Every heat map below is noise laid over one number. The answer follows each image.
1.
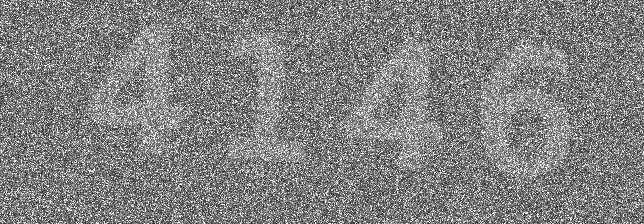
4146
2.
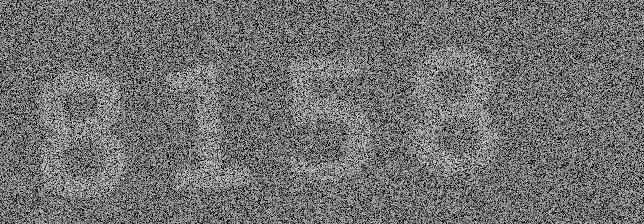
8158
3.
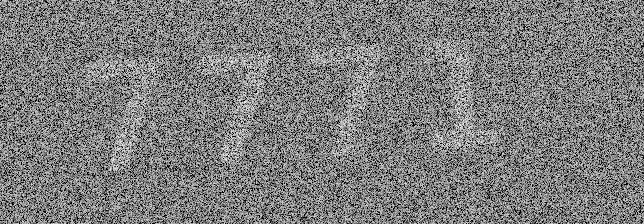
7771
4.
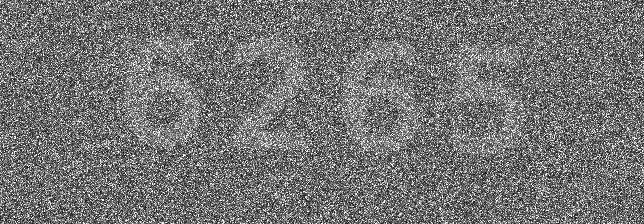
6265
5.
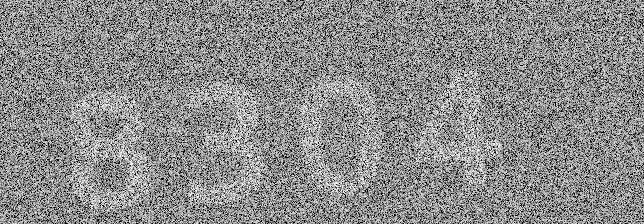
8304
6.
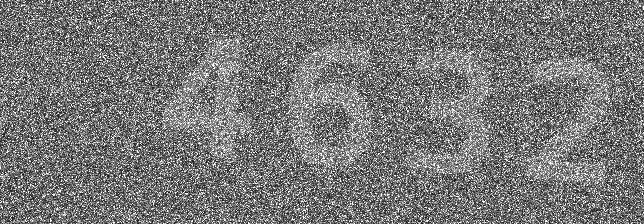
4632
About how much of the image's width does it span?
two thirds
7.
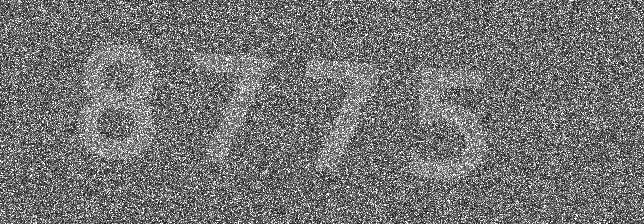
8775
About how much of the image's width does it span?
two thirds
